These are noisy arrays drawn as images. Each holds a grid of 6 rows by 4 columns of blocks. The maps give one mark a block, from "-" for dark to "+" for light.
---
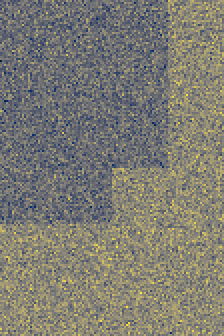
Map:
- - - +
- - - +
- - - +
- - + +
+ + + +
+ + + +
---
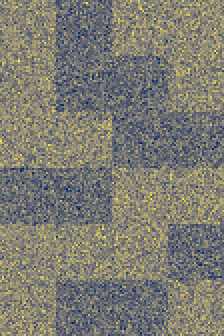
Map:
+ - + +
+ - - +
+ + - -
- - + +
+ + + -
+ - - +
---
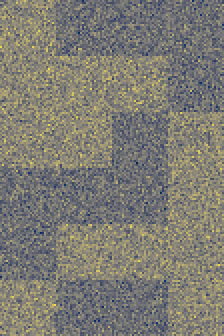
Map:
+ - - -
+ + + -
+ + - +
- - - +
- + + +
+ - - +
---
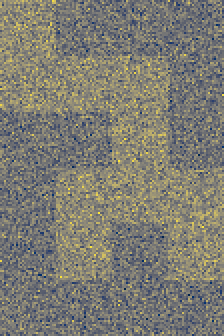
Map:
+ - - -
+ + + -
- - + -
- + + +
- + - +
- - - -
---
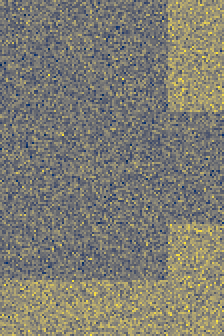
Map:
- - - +
- - - +
- - - -
- - - -
- - - +
+ + + +
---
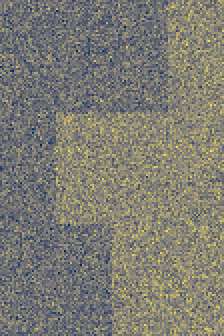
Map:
- - - +
- - - +
- + + +
- + + +
- - + +
- - + +
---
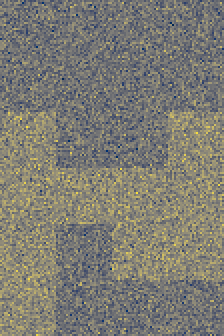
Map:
- - - -
- - - -
+ - - +
+ + + +
+ - + +
+ - - -
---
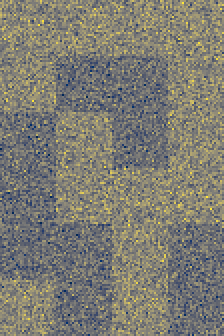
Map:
+ + + +
+ - - +
- + - +
- + + +
- - + -
+ - + -
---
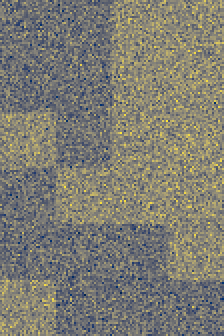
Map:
- - + +
- - + +
+ - + +
- + + +
- - - +
+ - - -
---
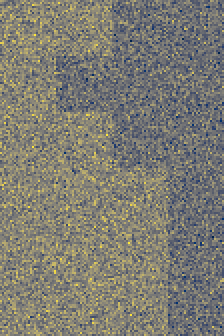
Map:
+ + - -
+ - - -
+ + - -
+ + + -
+ + + -
+ + + -
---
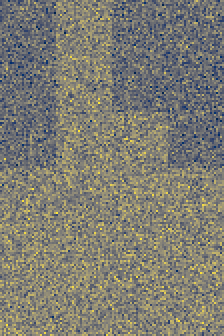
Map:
- + - -
- + - -
- + + -
+ + + +
+ + + +
+ + + +
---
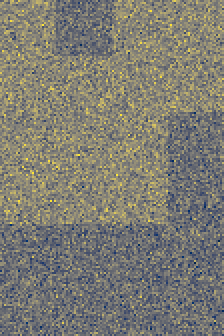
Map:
+ - + +
+ + + +
+ + + -
+ + + -
- - - -
- - - -
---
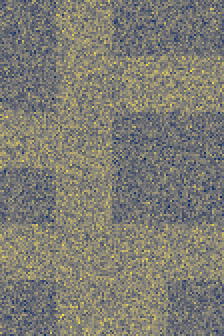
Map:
- + - -
- + + +
+ + - -
- + - -
+ + + +
- + + -
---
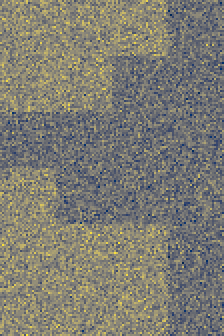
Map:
+ + + -
+ + - -
- - - -
+ - - -
+ + + -
+ + + -
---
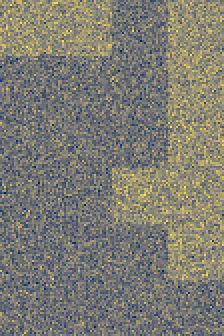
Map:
+ + - +
- - - +
- - - +
- - + +
- - - +
- - - -
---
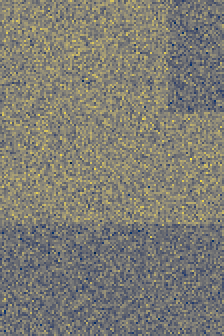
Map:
+ + + -
+ + + -
+ + + +
+ + + +
- - - -
- - - -
